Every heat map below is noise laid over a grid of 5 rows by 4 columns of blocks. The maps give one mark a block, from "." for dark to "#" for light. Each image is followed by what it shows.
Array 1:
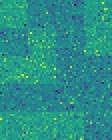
#..#
.#.#
##..
....
###.
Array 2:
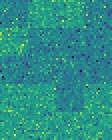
.##.
#...
....
##.#
####
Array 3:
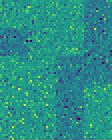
###.
.##.
##..
##.#
##.#
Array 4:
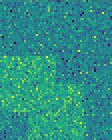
....
....
##..
###.
.##.
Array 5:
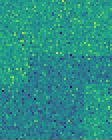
####
####
#...
...#
...#
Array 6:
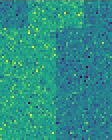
.##.
##..
##..
##..
##..
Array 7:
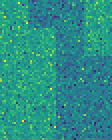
#..#
##.#
##..
##..
##..
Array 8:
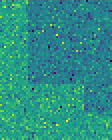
#...
#...
#...
###.
####
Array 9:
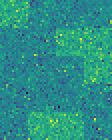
#...
..##
...#
....
.##.
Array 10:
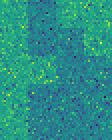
#.##
#..#
##..
#...
#...
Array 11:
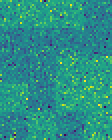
###.
....
..##
#.##
.#.#
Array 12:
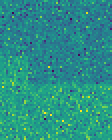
....
....
#...
####
####
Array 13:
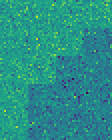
####
###.
##..
#...
#...
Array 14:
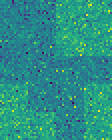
..##
..##
....
#..#
##.#
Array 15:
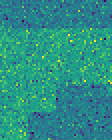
....
####
####
##..
#...
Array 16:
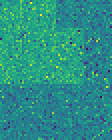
##..
###.
###.
....
....
